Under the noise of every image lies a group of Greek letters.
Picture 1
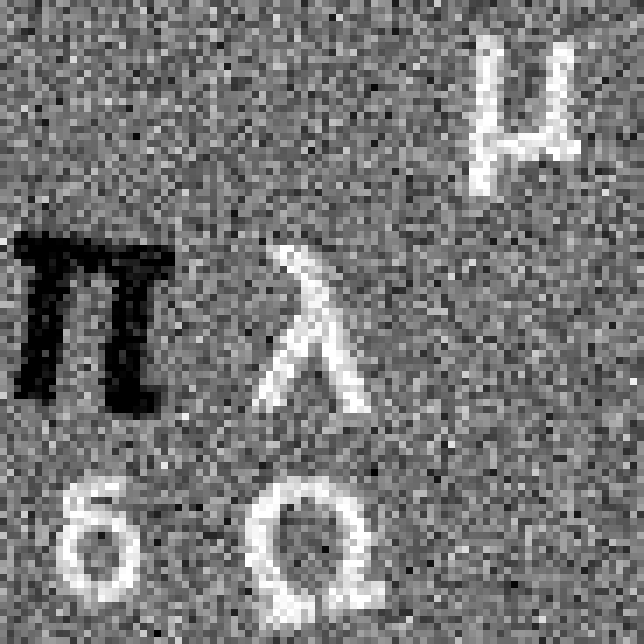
top right: light mu; middle left: dark pi; centre: light lambda; bottom left: light delta; bottom middle: light omega
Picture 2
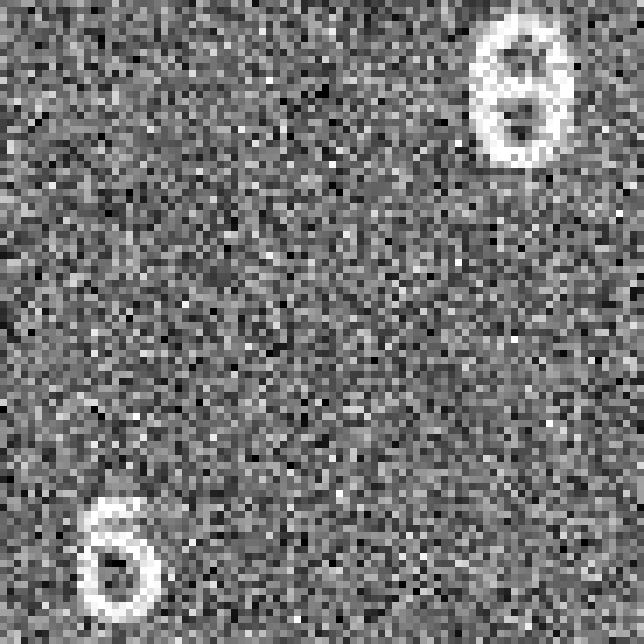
top right: light theta; bottom left: light delta
